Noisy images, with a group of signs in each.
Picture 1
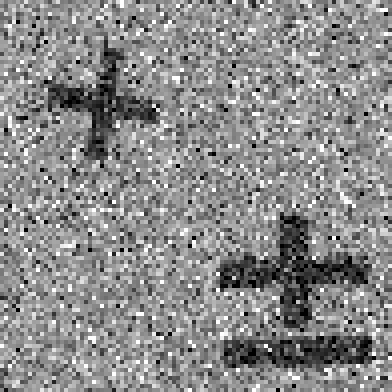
top left: dark plus sign; bottom right: dark plus-minus sign
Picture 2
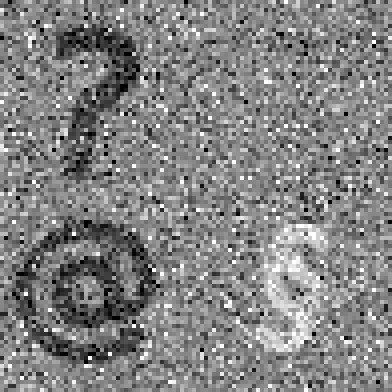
top left: dark question mark; bottom left: dark at sign; bottom right: light section sign
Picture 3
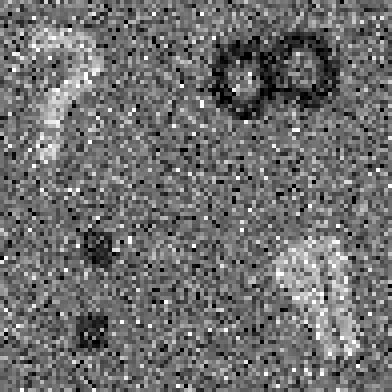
top left: light question mark; top right: dark infinity sign; bottom left: dark colon; bottom right: light pilcrow
